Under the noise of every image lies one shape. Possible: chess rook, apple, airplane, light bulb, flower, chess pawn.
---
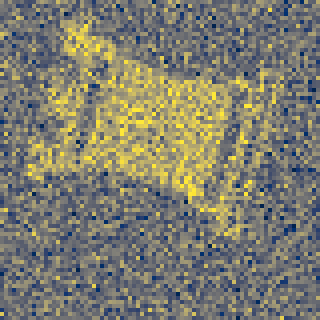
light chess rook
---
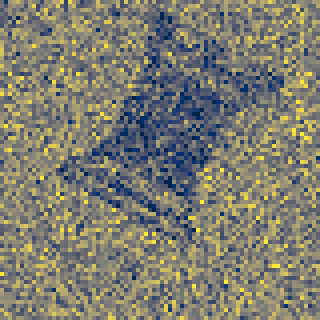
dark chess rook
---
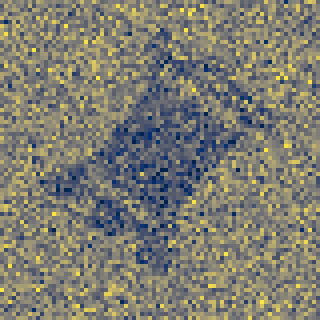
dark chess rook
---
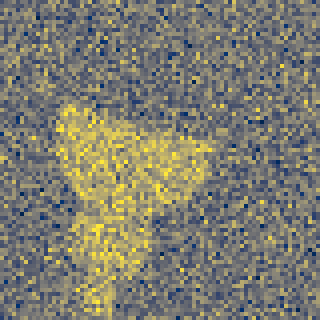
light chess pawn
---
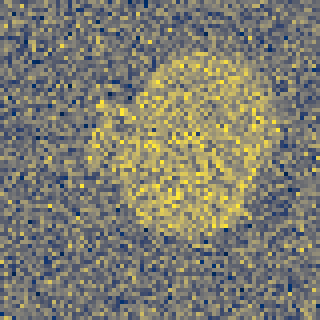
light apple
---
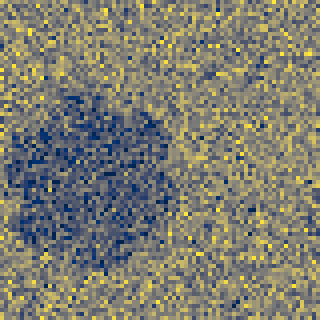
dark flower
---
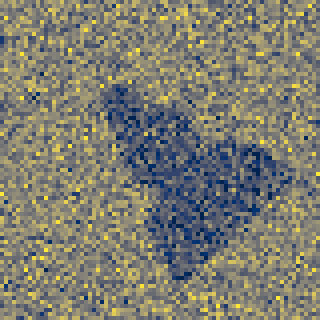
dark chess pawn
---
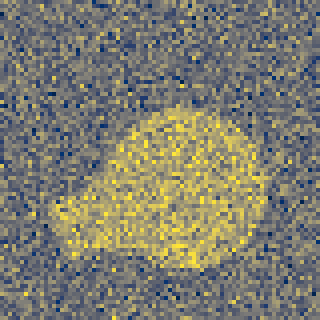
light light bulb
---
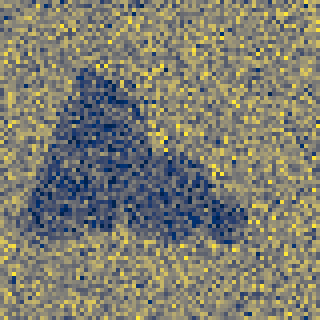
dark chess pawn
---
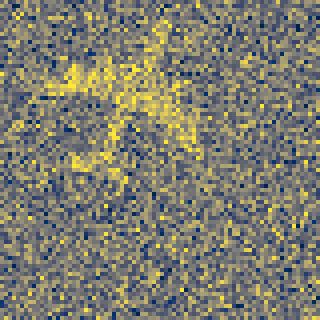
light airplane
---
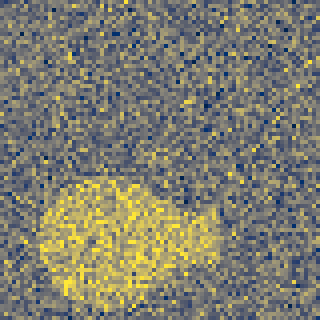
light light bulb
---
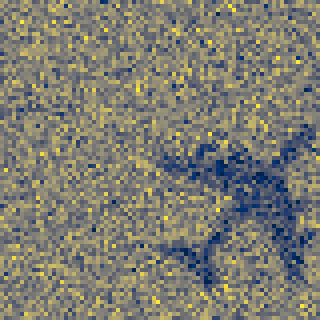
dark airplane
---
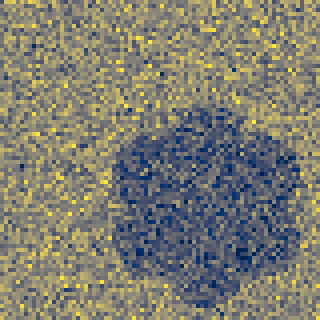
dark flower
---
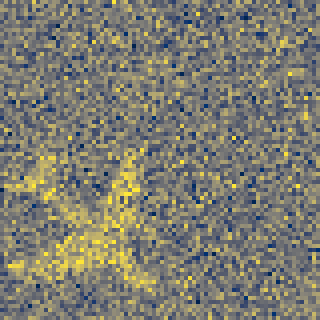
light airplane
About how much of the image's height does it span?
half
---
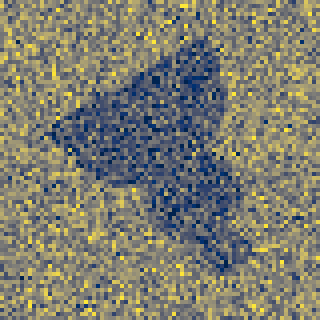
dark chess pawn
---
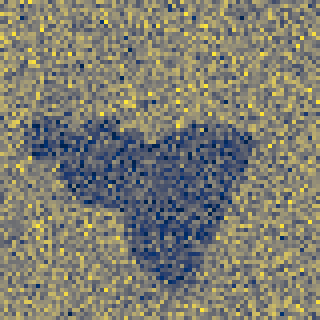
dark chess pawn
